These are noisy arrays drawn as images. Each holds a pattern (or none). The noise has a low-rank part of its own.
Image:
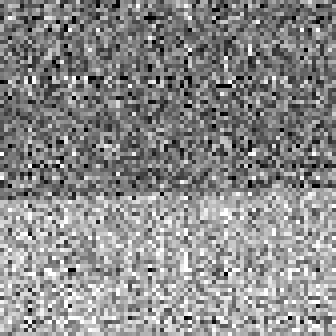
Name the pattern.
a sharp edge
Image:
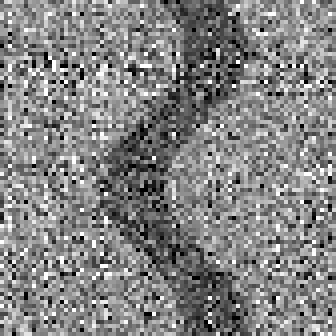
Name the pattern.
a wavy band
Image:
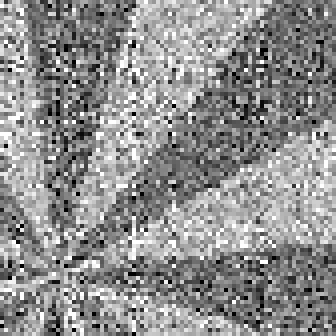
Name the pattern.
spokes from one point
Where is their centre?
bottom left
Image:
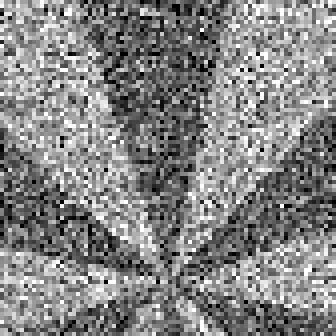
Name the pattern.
spokes from one point
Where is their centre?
bottom middle
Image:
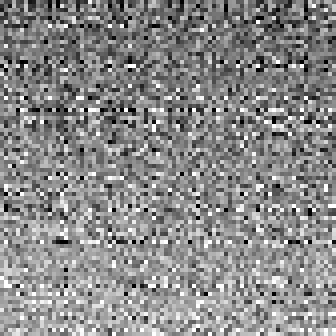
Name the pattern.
a smooth slope
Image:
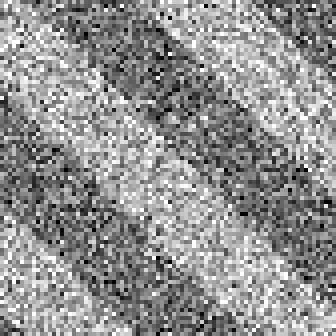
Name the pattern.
diagonal stripes
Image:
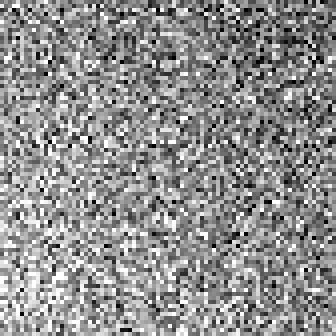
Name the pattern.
a smooth slope
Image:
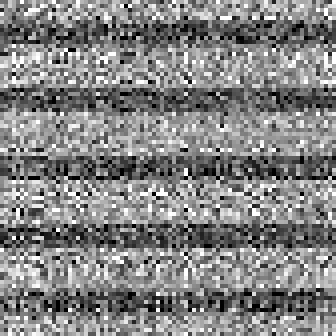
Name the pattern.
horizontal stripes
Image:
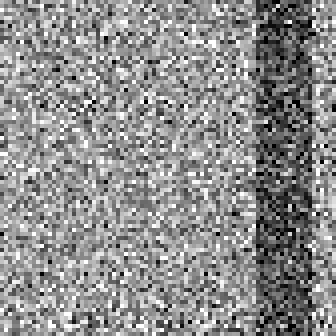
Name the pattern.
one vertical stripe
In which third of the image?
right
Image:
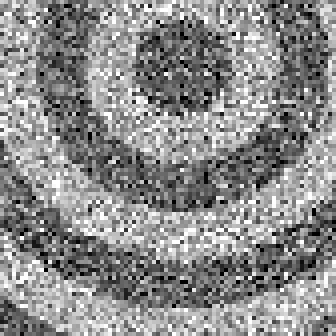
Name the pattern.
rings round one point
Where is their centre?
top middle
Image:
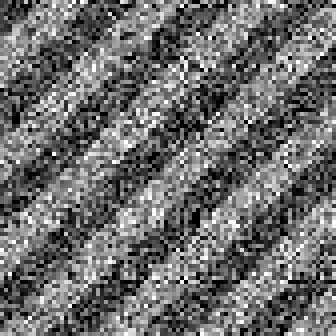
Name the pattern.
diagonal stripes
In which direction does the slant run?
bottom left to top right
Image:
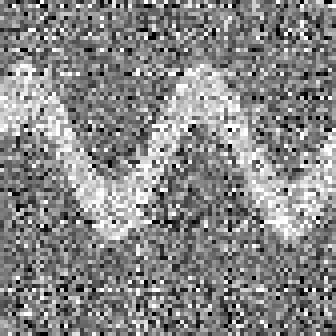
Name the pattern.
a wavy band
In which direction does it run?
left to right
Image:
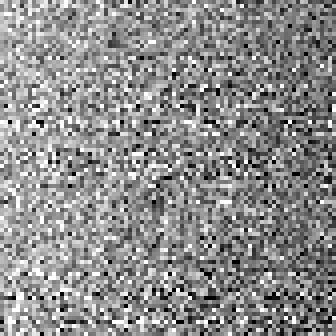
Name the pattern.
a smooth slope
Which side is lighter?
left
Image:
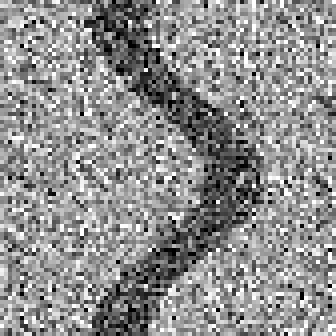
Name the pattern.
a wavy band
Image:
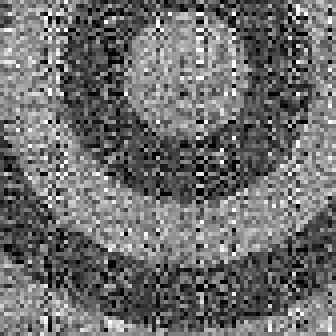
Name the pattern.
rings round one point
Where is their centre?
top middle
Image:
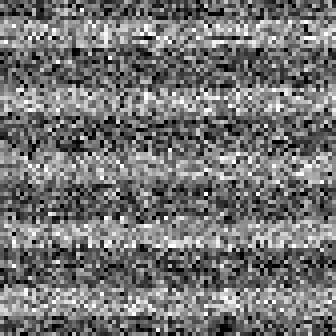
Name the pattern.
horizontal stripes
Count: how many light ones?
5
